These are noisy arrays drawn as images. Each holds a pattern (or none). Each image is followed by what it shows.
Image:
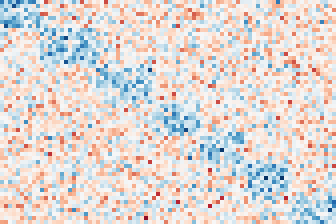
blocks along the diagonal
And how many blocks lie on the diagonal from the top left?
7
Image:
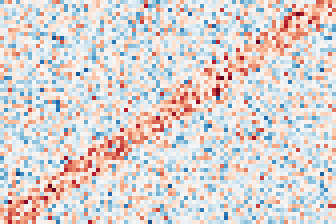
a diagonal band
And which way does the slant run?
bottom left to top right
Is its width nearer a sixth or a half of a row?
a sixth
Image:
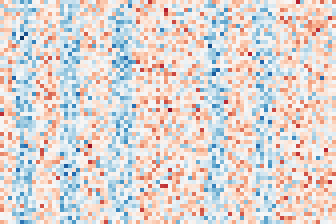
bands of columns
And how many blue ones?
5
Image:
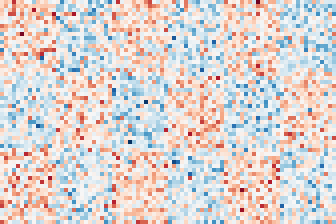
a checkerboard
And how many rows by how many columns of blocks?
3 by 6
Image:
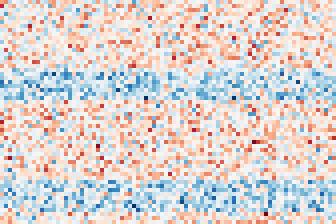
bands of rows
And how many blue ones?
2
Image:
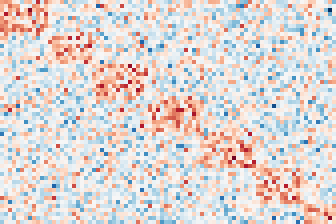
blocks along the diagonal
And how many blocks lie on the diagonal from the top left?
7
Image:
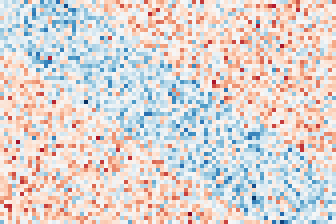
a diagonal band
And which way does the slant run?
top left to bottom right
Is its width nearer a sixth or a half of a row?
a half
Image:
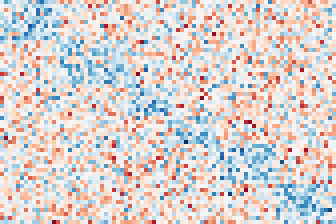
blocks along the diagonal
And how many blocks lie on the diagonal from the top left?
6
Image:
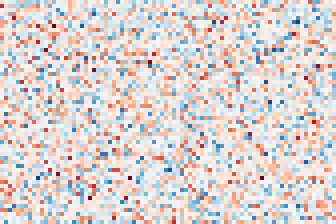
only noise
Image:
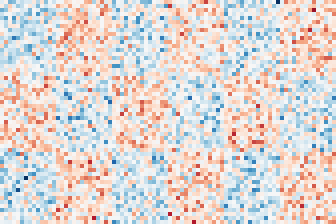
a checkerboard
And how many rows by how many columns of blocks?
3 by 6
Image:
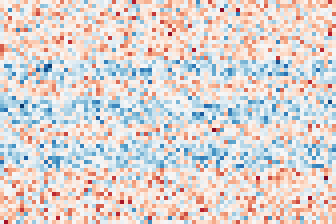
bands of rows
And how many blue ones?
3
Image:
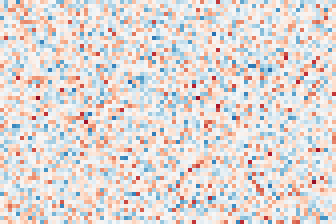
only noise
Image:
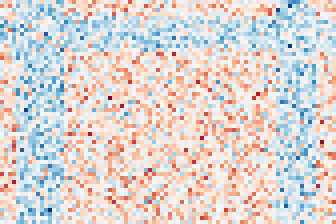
bands of rows crossing bands of columns
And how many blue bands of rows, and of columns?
1 and 2
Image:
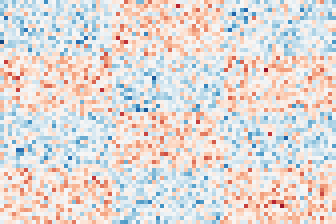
a checkerboard
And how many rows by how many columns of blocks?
4 by 3
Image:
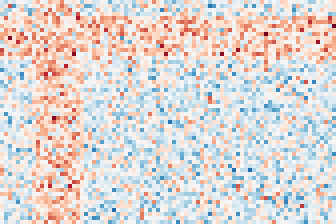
bands of rows crossing bands of columns
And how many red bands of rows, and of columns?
1 and 1
